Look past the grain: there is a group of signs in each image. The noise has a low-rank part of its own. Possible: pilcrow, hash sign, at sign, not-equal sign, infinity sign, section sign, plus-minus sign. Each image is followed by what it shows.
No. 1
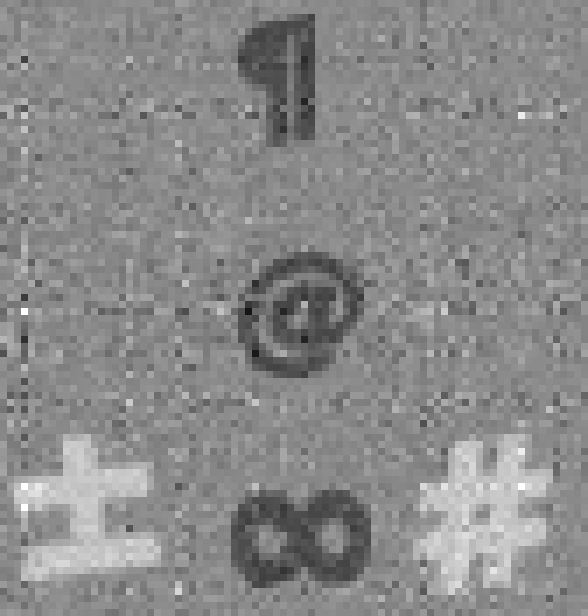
top middle: dark pilcrow; centre: dark at sign; bottom left: light plus-minus sign; bottom middle: dark infinity sign; bottom right: light hash sign
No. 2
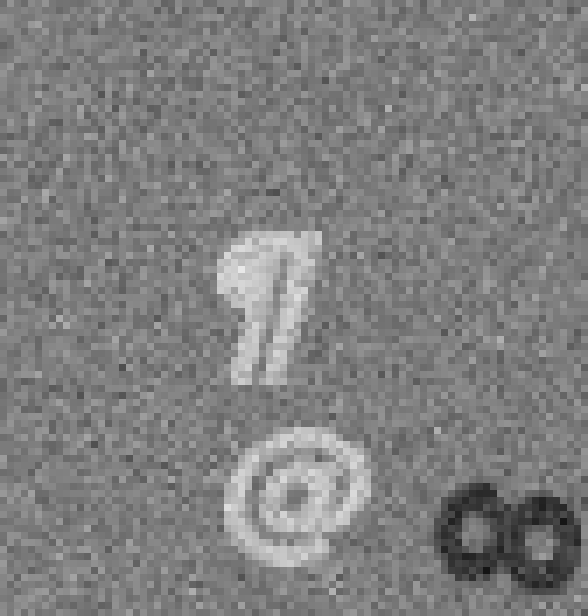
centre: light pilcrow; bottom middle: light at sign; bottom right: dark infinity sign
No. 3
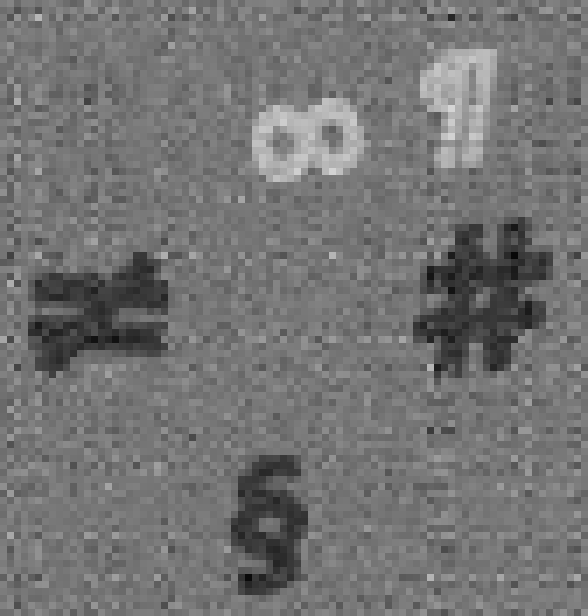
top middle: light infinity sign; top right: light pilcrow; middle left: dark not-equal sign; middle right: dark hash sign; bottom middle: dark section sign
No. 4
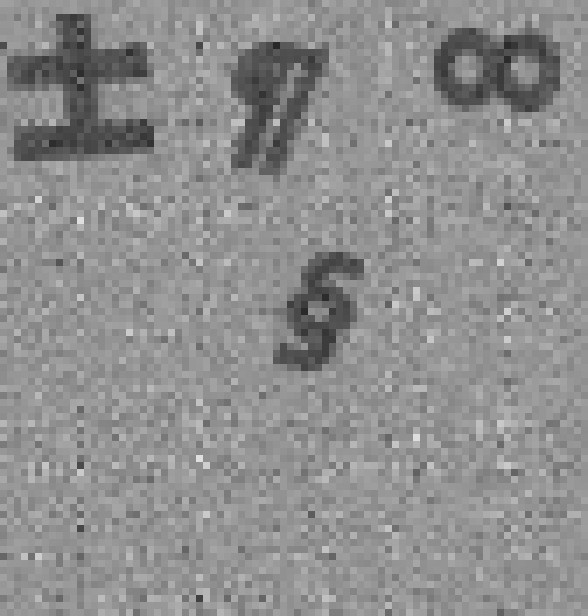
top left: dark plus-minus sign; top middle: dark pilcrow; top right: dark infinity sign; centre: dark section sign
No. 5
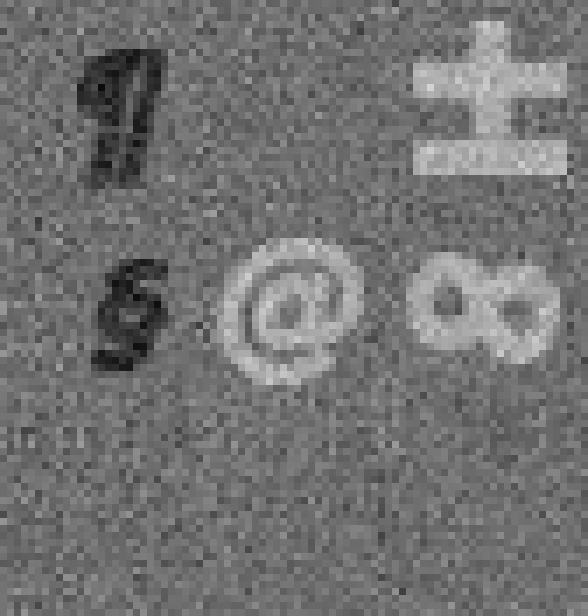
top left: dark pilcrow; top right: light plus-minus sign; middle left: dark section sign; centre: light at sign; middle right: light infinity sign
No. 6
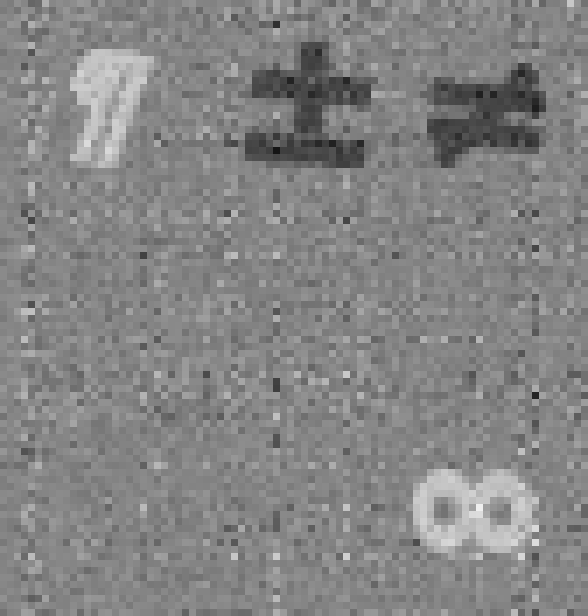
top left: light pilcrow; top middle: dark plus-minus sign; top right: dark not-equal sign; bottom right: light infinity sign
